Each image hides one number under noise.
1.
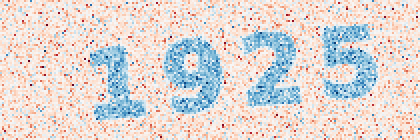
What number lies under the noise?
1925
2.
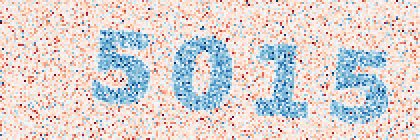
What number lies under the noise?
5015
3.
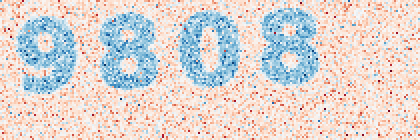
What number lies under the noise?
9808
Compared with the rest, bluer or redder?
bluer
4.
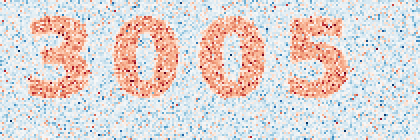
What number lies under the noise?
3005
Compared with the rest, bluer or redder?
redder
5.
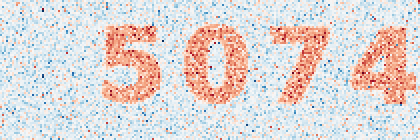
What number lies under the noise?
5074
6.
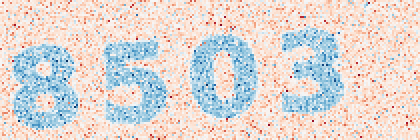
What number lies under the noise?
8503
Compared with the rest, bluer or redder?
bluer
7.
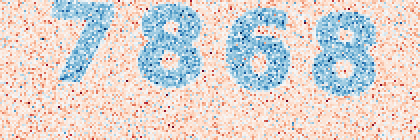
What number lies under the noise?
7868
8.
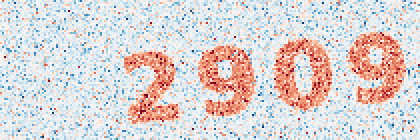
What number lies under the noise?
2909
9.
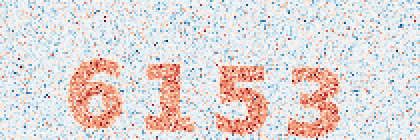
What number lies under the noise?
6153
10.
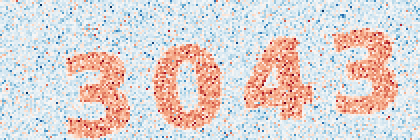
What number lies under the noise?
3043
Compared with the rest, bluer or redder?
redder
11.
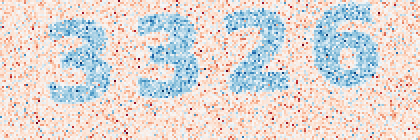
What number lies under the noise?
3326
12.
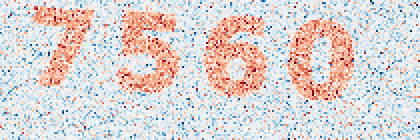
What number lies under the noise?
7560
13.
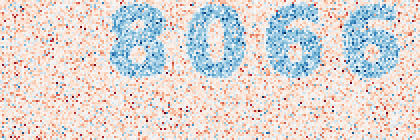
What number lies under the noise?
8066
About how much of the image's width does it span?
two thirds
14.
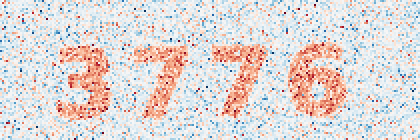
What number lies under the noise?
3776
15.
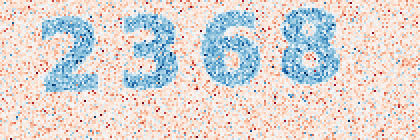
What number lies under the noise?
2368
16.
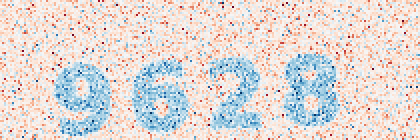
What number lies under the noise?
9628
